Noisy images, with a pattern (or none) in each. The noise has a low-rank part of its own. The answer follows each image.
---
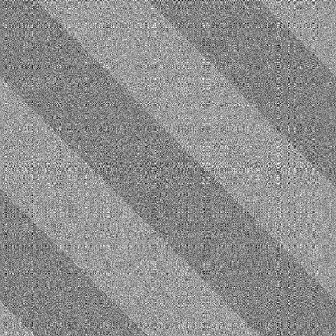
diagonal stripes
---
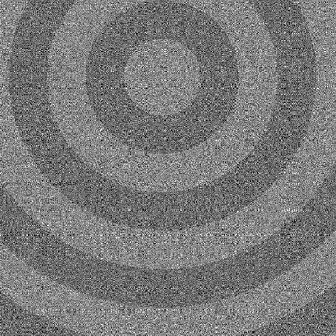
rings round one point
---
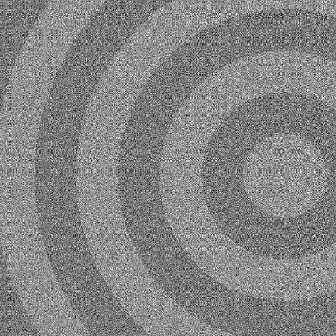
rings round one point
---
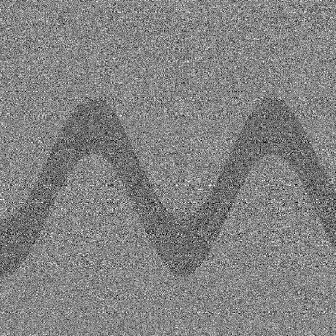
a wavy band
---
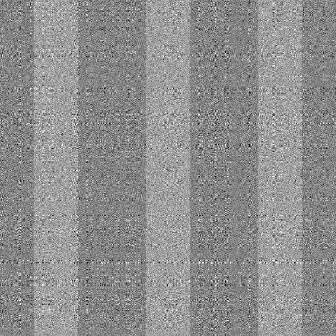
vertical stripes
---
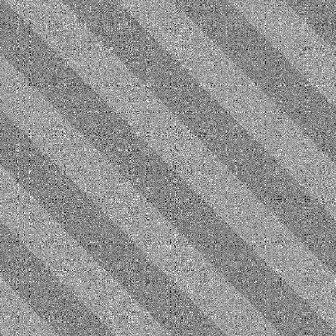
diagonal stripes
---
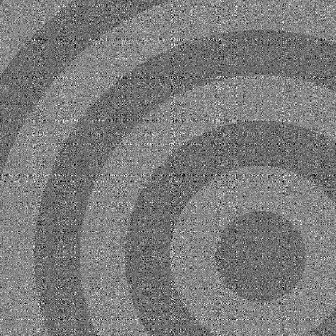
rings round one point
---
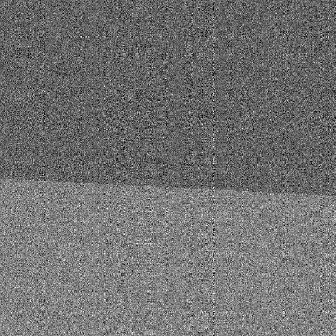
a sharp edge
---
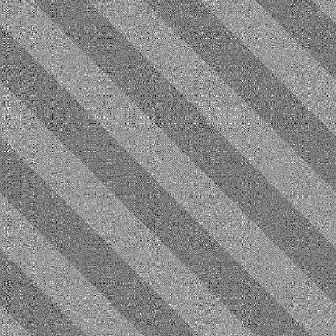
diagonal stripes
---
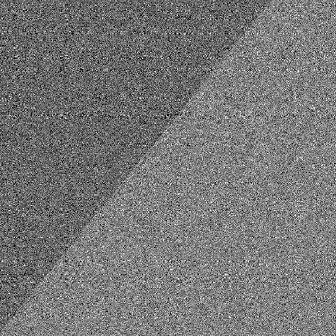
a sharp edge
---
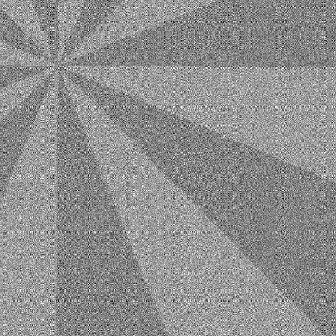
spokes from one point
